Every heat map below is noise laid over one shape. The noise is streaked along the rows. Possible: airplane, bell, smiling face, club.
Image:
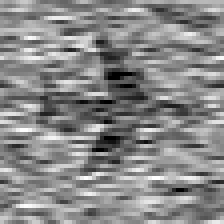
airplane
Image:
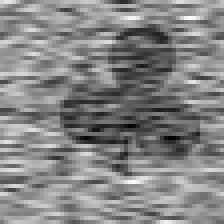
club
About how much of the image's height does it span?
two thirds
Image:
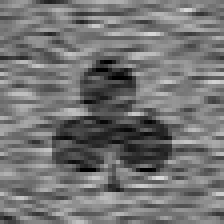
club
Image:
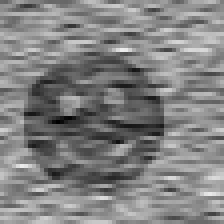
smiling face
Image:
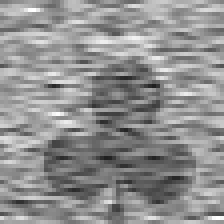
club
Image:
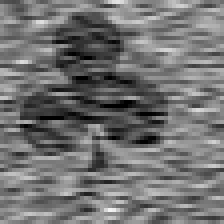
club
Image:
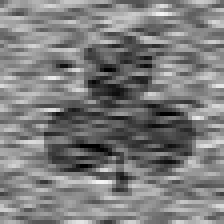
club
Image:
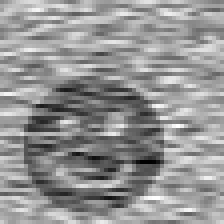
smiling face
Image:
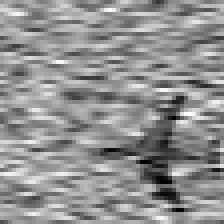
airplane
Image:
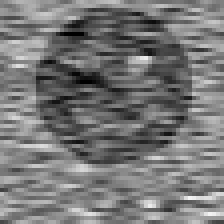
smiling face
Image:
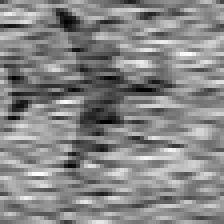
airplane
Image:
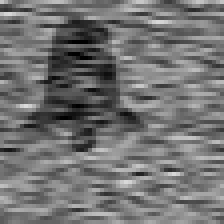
bell
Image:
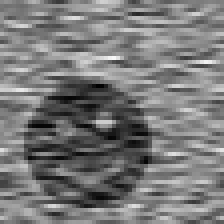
smiling face
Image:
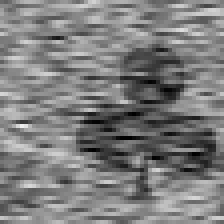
club
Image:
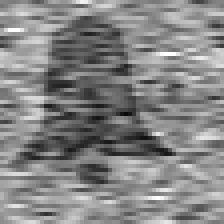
bell
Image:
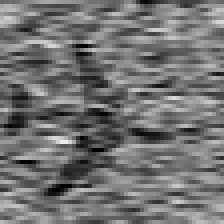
airplane
